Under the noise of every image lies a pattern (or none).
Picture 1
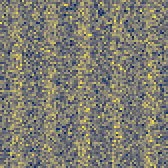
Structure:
vertical stripes
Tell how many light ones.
5
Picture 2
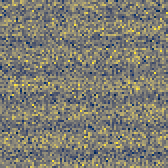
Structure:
horizontal stripes
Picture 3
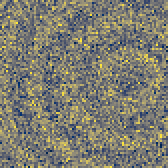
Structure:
rings round one point
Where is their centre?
middle right
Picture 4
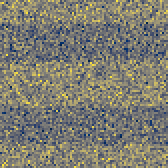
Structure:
horizontal stripes
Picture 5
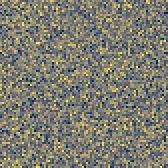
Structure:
only noise
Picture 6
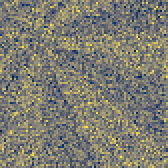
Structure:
spokes from one point
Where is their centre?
top left
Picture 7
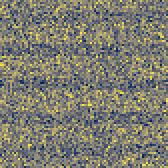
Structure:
horizontal stripes
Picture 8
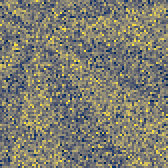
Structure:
spokes from one point
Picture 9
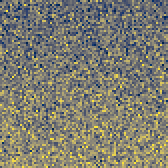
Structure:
a smooth slope
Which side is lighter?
bottom
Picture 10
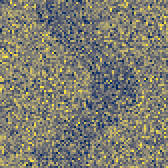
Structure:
a wavy band
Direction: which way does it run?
top to bottom
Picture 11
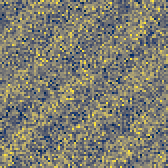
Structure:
diagonal stripes
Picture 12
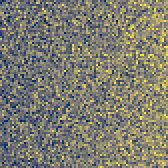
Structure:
a smooth slope
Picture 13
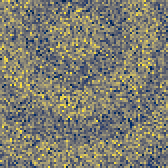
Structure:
rings round one point
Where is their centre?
top middle
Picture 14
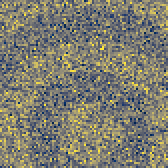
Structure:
rings round one point
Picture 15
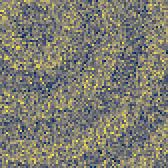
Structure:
rings round one point
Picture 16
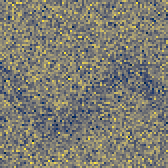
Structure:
a wavy band
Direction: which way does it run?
left to right
